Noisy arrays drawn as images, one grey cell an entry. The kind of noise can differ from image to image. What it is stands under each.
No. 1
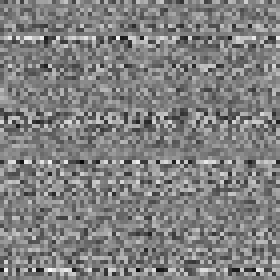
rows of uneven size
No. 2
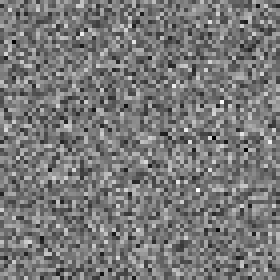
independent entries
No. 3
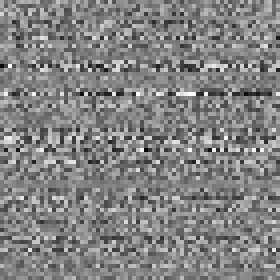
rows of uneven size
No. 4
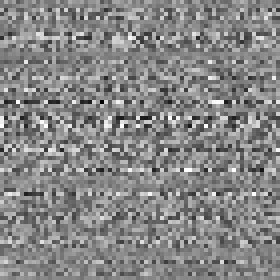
rows of uneven size
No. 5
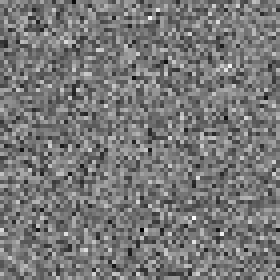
independent entries
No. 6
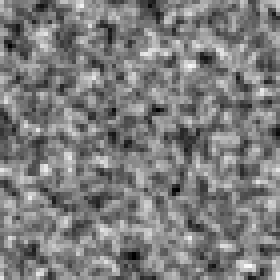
blotchy
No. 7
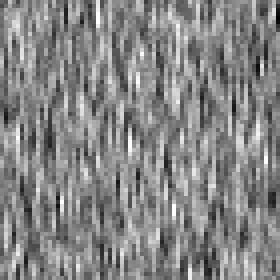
streaked along the columns
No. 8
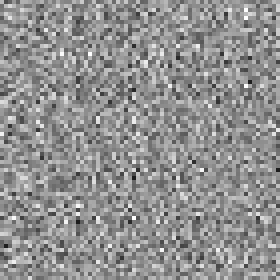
low rank plus noise
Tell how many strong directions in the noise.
five to eight
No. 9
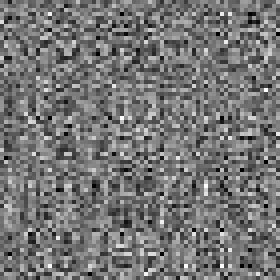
low rank plus noise
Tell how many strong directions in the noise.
three or four
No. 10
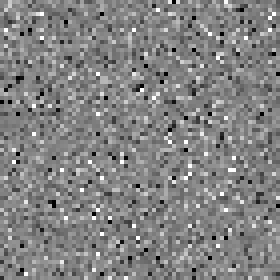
heavy tails
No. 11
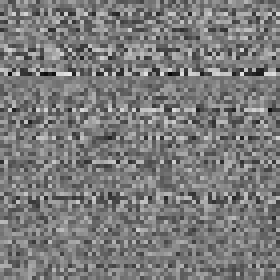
rows of uneven size
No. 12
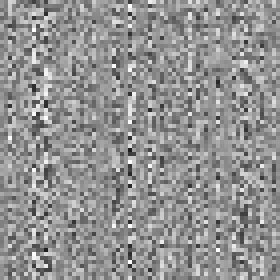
columns of uneven size
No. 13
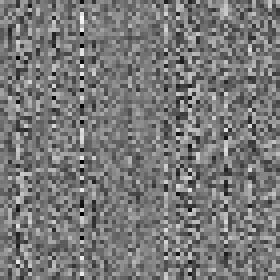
columns of uneven size
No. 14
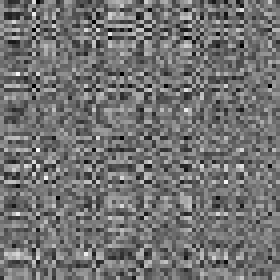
low rank plus noise
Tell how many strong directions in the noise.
one
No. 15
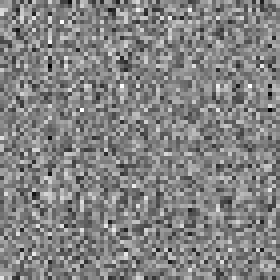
low rank plus noise
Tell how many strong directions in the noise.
five to eight
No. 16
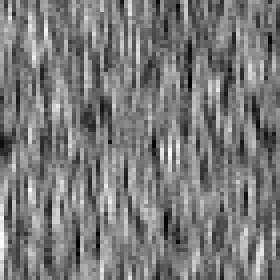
streaked along the columns
